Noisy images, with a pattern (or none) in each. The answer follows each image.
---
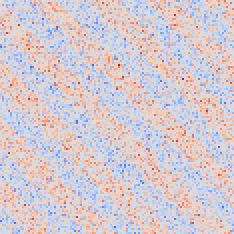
diagonal stripes
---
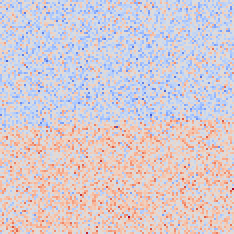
a sharp edge
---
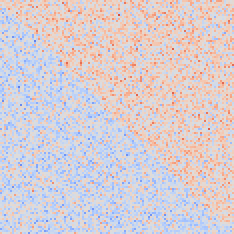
a sharp edge
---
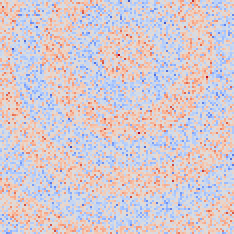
rings round one point
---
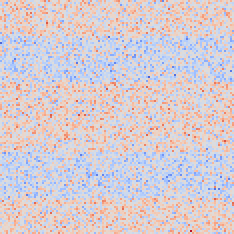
horizontal stripes
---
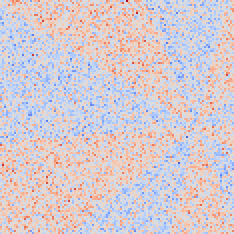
spokes from one point
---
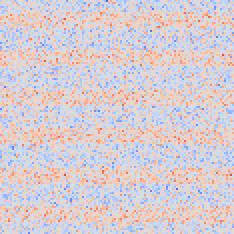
horizontal stripes
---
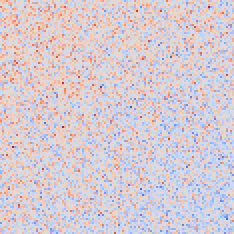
a smooth slope
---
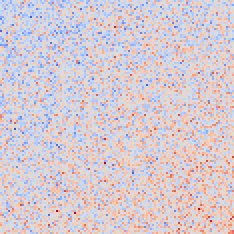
a smooth slope
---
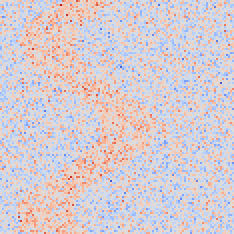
a wavy band
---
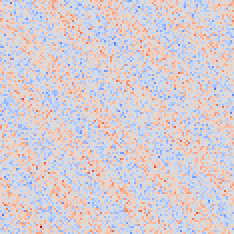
diagonal stripes
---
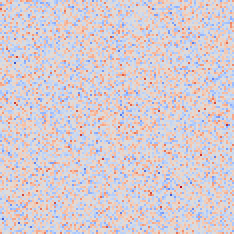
only noise
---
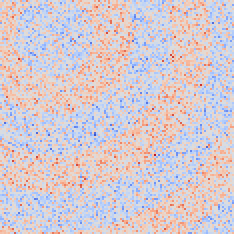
rings round one point
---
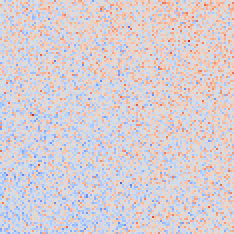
a smooth slope
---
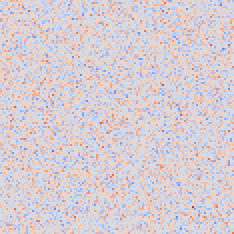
only noise
